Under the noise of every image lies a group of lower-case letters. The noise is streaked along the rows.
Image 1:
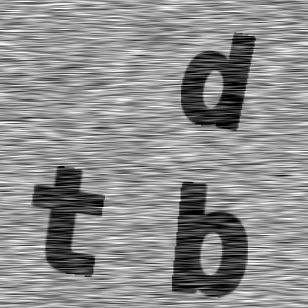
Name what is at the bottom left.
t
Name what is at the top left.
nothing
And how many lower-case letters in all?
3
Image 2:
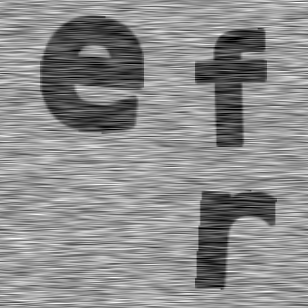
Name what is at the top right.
f
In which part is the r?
bottom right
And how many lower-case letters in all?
3
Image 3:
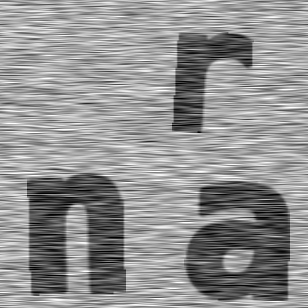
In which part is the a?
bottom right
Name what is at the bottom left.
n
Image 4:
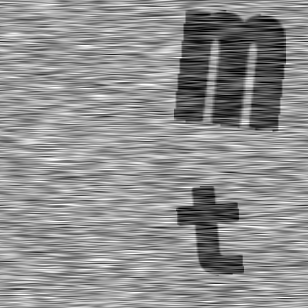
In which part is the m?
top right
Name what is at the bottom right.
t
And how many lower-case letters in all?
2
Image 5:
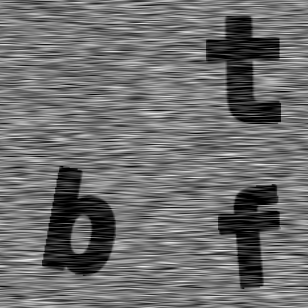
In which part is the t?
top right
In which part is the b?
bottom left
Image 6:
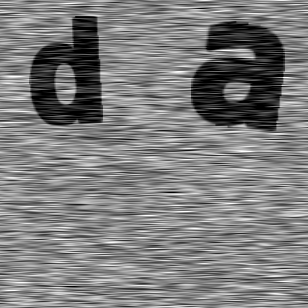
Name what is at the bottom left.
nothing
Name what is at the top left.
d
